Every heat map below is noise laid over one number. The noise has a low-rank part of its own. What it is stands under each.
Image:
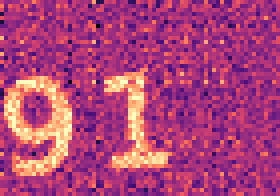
91
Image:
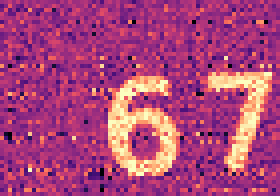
67
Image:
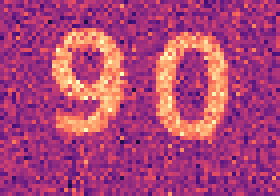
90
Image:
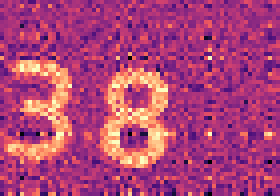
38
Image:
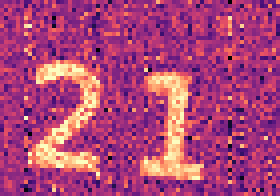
21
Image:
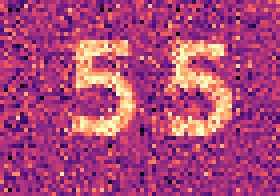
55
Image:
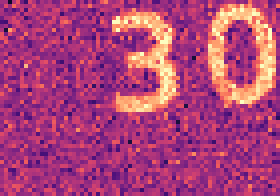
30
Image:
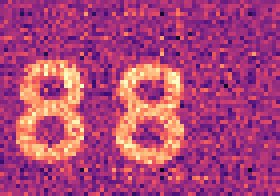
88
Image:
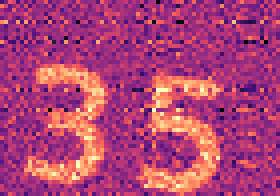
35
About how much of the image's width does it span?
two thirds
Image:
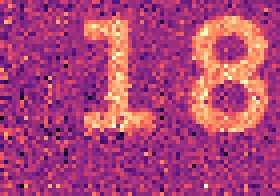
18
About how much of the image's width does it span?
two thirds
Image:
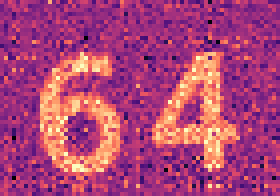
64
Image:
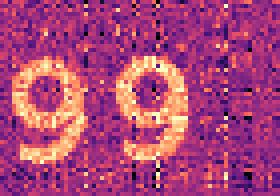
99
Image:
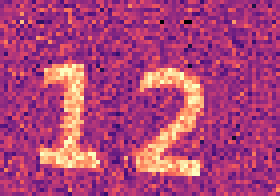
12
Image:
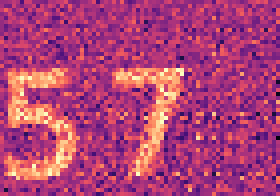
57
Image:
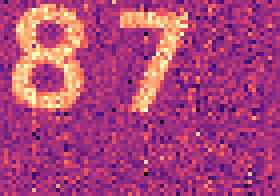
87
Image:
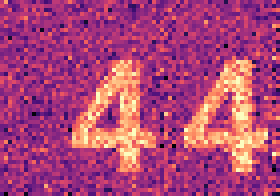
44
